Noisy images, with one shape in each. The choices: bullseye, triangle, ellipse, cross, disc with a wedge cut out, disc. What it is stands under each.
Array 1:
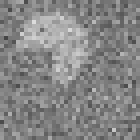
disc with a wedge cut out
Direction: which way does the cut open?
down and left
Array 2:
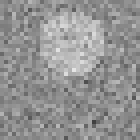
disc
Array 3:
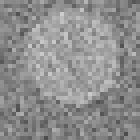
disc
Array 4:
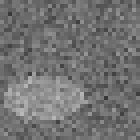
ellipse
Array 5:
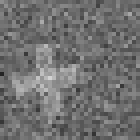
cross
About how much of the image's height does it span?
half
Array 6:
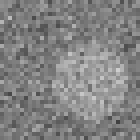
disc
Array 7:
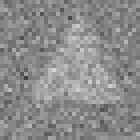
triangle
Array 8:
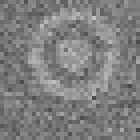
bullseye
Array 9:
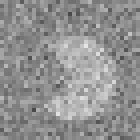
disc with a wedge cut out
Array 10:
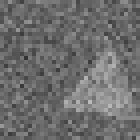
triangle
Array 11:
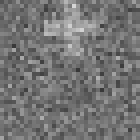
cross
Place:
top middle
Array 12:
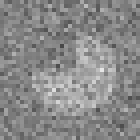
disc with a wedge cut out
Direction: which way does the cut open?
up and left
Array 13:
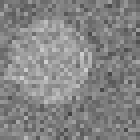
disc
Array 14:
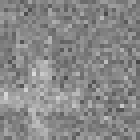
cross
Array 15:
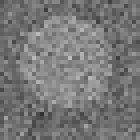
disc
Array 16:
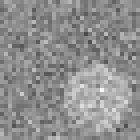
disc
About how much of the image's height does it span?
half
